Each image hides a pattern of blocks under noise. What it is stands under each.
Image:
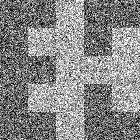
top and bottom mirror each other
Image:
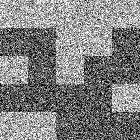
no symmetry
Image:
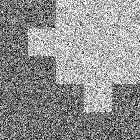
mirrored about the diagonal from the bottom left
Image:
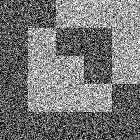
mirrored about the diagonal from the bottom left
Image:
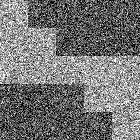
the same after a half turn
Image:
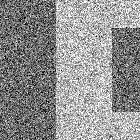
top and bottom mirror each other
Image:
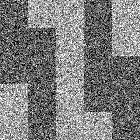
the same after a half turn
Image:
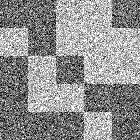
mirrored about the diagonal from the bottom left
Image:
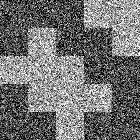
mirrored about the diagonal from the bottom left
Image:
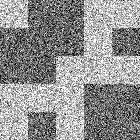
mirrored about the diagonal from the top left
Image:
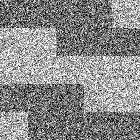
the same after a half turn
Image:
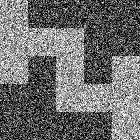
the same after a half turn
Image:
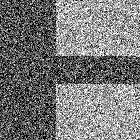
top and bottom mirror each other
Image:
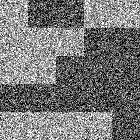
no symmetry
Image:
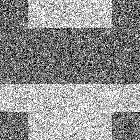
left and right mirror each other
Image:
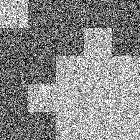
mirrored about the diagonal from the top left
